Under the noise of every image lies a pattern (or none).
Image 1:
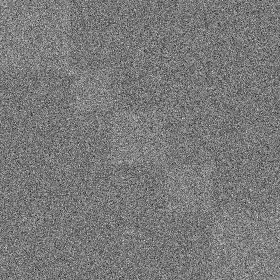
blocks along the diagonal
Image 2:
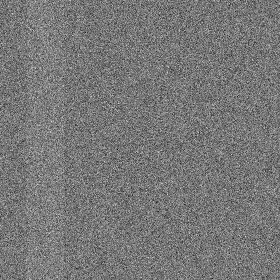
one band of columns
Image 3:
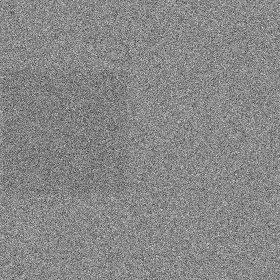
one block
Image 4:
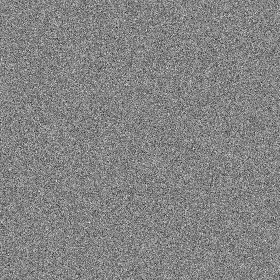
only noise
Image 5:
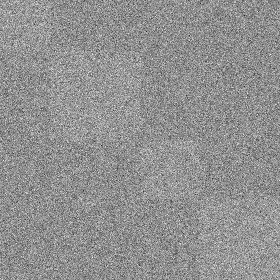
blocks along the diagonal
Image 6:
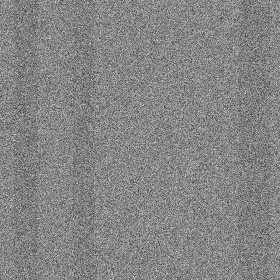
bands of columns
